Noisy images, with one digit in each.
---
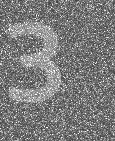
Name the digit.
3
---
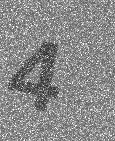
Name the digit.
4
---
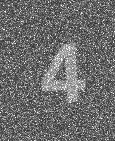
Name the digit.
4
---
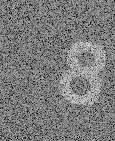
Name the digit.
8
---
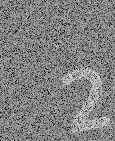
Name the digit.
2
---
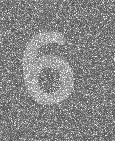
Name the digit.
6
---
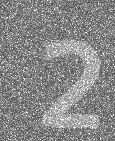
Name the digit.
2
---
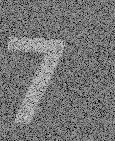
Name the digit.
7
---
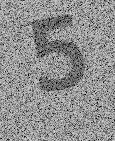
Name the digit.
5
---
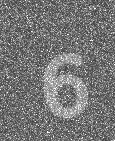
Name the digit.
6
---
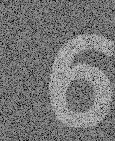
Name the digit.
6
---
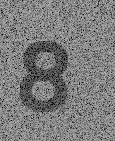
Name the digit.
8
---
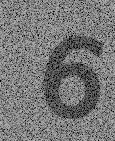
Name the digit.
6
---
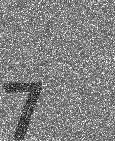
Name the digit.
7
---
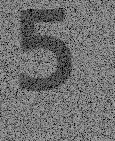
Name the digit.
5
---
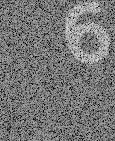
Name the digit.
6
